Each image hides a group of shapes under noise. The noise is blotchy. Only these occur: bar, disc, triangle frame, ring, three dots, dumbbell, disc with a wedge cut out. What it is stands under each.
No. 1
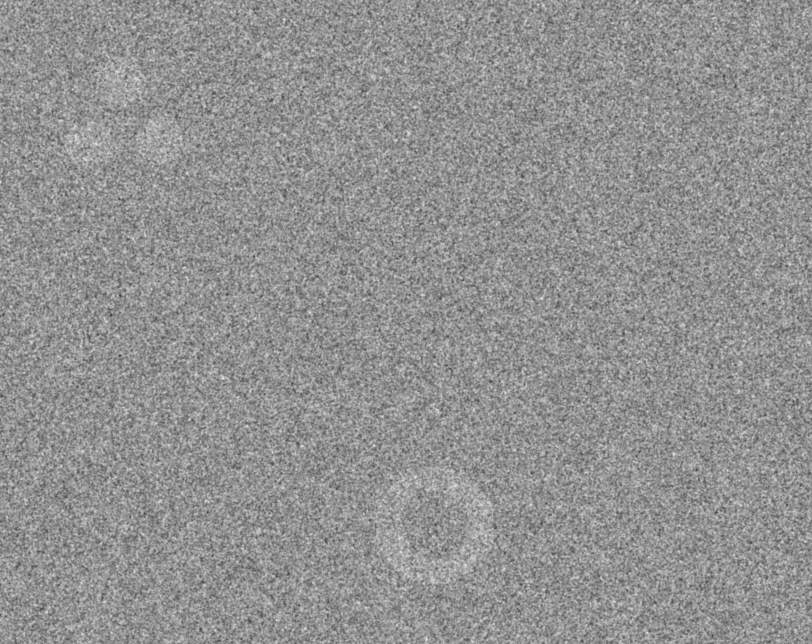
top left: light three dots; bottom middle: light ring
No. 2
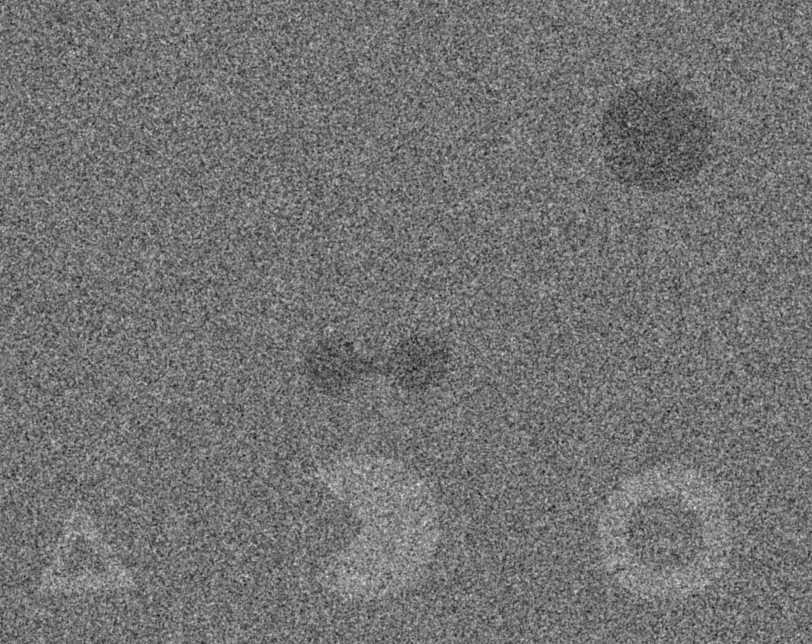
top right: dark disc; centre: dark dumbbell; bottom left: light triangle frame; bottom middle: light disc with a wedge cut out; bottom right: light ring
